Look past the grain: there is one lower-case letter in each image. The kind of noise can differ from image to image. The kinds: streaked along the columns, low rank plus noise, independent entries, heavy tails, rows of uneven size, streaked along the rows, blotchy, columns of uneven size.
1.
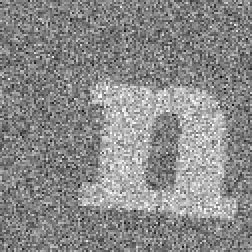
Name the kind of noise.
independent entries
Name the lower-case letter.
n
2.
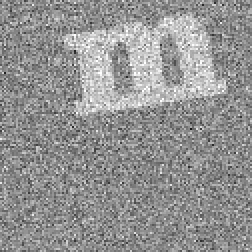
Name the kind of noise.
low rank plus noise
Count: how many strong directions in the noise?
three or four
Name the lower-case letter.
m
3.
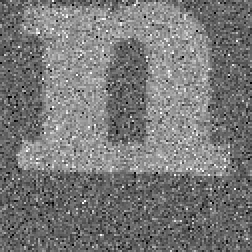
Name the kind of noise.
heavy tails
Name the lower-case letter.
n
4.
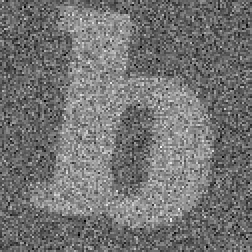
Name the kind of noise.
independent entries
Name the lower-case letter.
b
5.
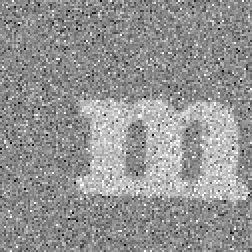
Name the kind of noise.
heavy tails
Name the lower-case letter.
m
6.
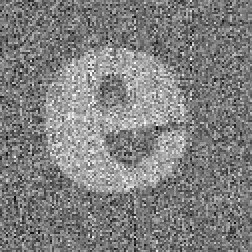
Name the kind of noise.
columns of uneven size
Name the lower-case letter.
e
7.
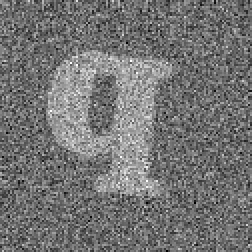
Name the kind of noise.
low rank plus noise
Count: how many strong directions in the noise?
two
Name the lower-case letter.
q
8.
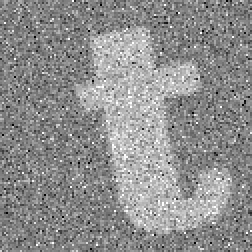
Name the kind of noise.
heavy tails
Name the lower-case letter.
t
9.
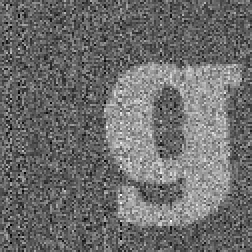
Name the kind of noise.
columns of uneven size
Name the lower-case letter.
g
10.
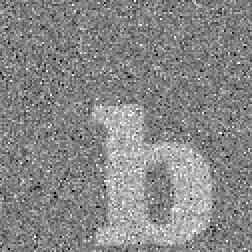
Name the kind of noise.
heavy tails
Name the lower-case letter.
b
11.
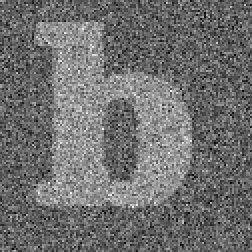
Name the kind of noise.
independent entries
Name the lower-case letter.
b
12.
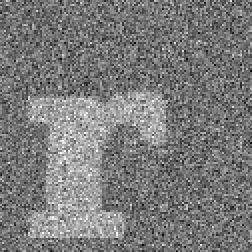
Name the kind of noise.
low rank plus noise
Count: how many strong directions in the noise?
five to eight
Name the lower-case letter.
r
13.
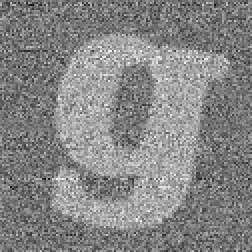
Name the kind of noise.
rows of uneven size
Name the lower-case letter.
g
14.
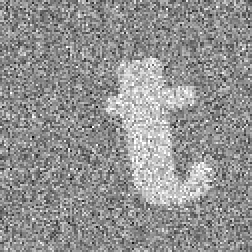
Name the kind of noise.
low rank plus noise
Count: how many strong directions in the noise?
three or four
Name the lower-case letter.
t
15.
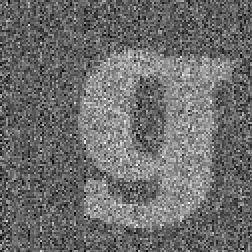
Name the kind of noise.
columns of uneven size
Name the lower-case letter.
g
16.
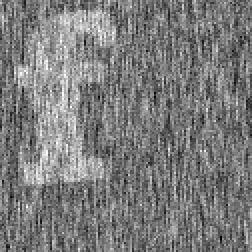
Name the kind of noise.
streaked along the columns
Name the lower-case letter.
f
